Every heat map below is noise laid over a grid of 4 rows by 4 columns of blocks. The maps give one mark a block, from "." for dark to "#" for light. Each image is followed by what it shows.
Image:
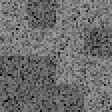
# . # #
# # # .
. . # #
. . . #
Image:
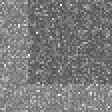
# . . .
# . . .
# . . .
# # # #
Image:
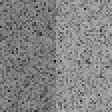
. . # #
. . # #
. . # #
. . # #
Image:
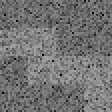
. . . .
# # . .
. # # #
. . . #
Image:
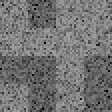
# . # #
# # # #
. . # .
# . # .
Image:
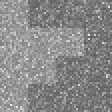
# . . .
# # # .
# # . .
# . . .
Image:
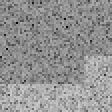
. . . .
. . . .
. . . #
# # # #
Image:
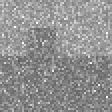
# # # #
# . # #
. . . .
. . . .
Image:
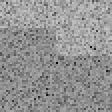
# # # #
. . # #
. . . .
. . . .
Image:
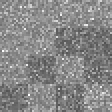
# # # #
# # . .
# . # .
. # . #
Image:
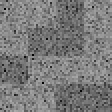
# # . #
# . . #
. # # #
# # . .
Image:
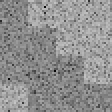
. # # #
. . # #
. . . #
# . . .
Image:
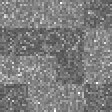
# # # .
. . . #
# # . #
. # # .
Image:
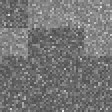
. # # #
# . . #
. . . .
. . . .
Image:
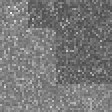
# . . .
# # . .
# # . .
# # # #
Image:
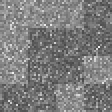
# # # .
# . . .
# . . #
. . # .
